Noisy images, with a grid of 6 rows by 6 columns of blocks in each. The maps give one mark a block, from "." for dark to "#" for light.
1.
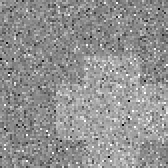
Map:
. . . . . .
. . . . . .
. . . # # .
. . # # # #
. . # # # #
. . . # # .
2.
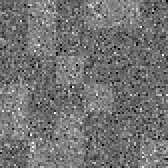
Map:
. # . # # .
. # . . . .
. . # . . .
# . . # . .
# . # . . .
. # # . . #
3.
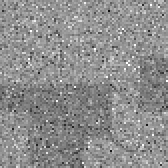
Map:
# # # # # #
# # # # # #
# # # # # .
. . . . # .
# . . . # #
# . . # # #
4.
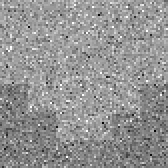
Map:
# # # # # #
# # # # # #
# # # # # #
. # # # # .
. . # # . .
. . . . . .
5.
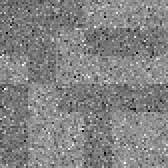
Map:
. . . # # #
. . # . . .
# . # # # #
. # . . . .
. # # . # #
. # # . # #
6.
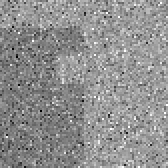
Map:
# # # # # #
. . . # # #
. . # # # #
. . . # # #
. . . # # #
. . . # # #
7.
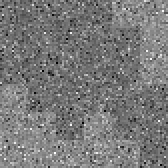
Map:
. . . . # #
. . . . . #
. . . . . #
# . . . . .
# # . # . .
# # # # # .
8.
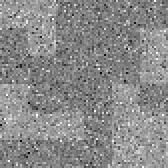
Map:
# # . . . .
. # . . . #
. . . . . #
# . . . # .
# # # . # #
. . . . # #
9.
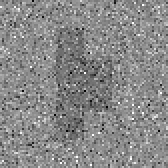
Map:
# # # # # #
# # . # # #
# # . . # #
# # . . # #
# # . # # #
# # # # # #
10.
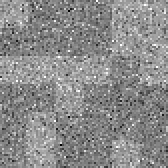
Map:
# . . . # #
. . . . # #
# # # # . #
. . # . . .
. # . . . .
. # . . # .
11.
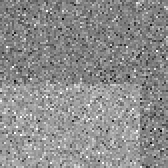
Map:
. . . . . .
. . . . . .
. . . . . .
# # # # # .
# # # # # .
# # # # # .
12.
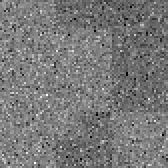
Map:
# # . . . .
# # # # . .
# # # # . .
# # # # . .
# # # . # #
# # . . # #
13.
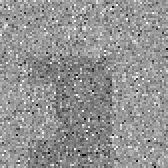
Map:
# # # # # #
# # # # # #
# . . . # #
# # . . # #
# # . . # #
# . . . # #
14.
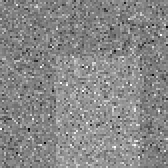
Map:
. . . . . .
. . . . . .
. . # # # .
. . # # # .
. . # # # .
. . # # # .
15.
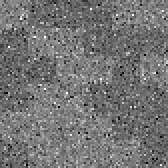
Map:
# . . . # #
. # # . . .
. . # # . #
. # # . . .
# # # # . .
. # # # # .
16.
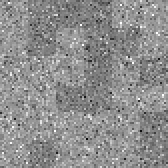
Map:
# . . . # #
# . # . . #
# # # . # .
# # . . # #
# # # # # .
# . # # # .
